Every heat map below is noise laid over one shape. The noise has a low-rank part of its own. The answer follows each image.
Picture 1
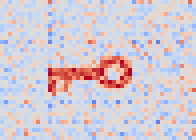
key
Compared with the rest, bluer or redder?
redder
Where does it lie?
centre
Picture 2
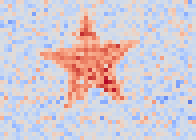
star
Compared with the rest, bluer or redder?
redder
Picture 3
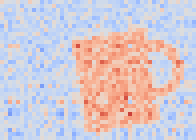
cup
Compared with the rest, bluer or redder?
redder
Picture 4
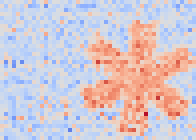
asterisk
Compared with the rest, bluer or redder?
redder
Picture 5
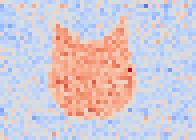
cat's head
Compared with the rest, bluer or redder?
redder
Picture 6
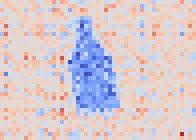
bottle
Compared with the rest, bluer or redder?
bluer
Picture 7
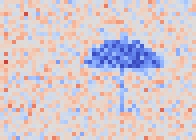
umbrella
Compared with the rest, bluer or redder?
bluer
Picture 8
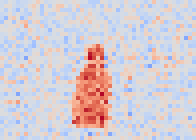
bottle
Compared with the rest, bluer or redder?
redder
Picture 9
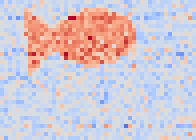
fish
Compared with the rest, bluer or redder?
redder
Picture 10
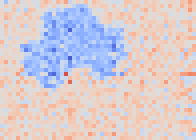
car
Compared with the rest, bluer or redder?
bluer
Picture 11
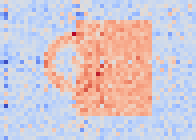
cup
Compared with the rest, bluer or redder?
redder
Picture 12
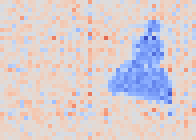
chess pawn
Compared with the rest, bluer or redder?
bluer
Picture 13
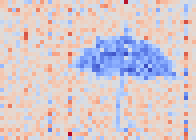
umbrella
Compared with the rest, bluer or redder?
bluer
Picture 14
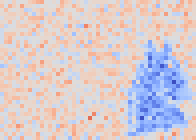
chess knight
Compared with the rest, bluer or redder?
bluer
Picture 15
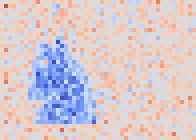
chess knight
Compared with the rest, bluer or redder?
bluer
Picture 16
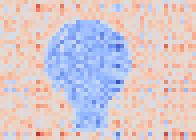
light bulb
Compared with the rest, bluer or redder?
bluer
